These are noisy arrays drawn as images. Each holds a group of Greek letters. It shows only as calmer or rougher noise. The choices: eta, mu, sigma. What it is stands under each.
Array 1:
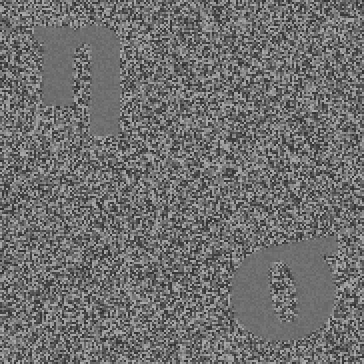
top left: eta; bottom right: sigma
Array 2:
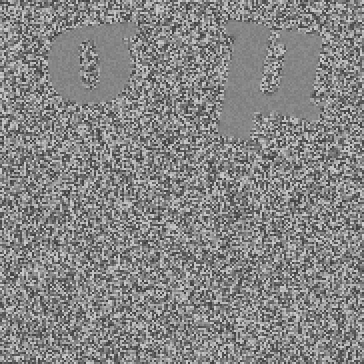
top left: sigma; top right: mu
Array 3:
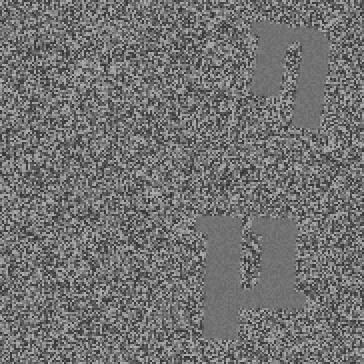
top right: eta; bottom right: mu
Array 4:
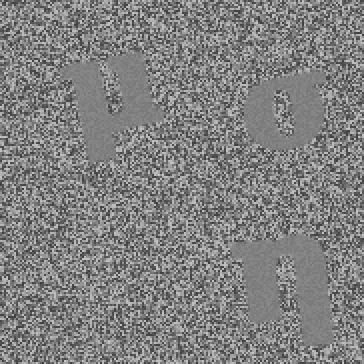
top left: mu; top right: sigma; bottom right: eta
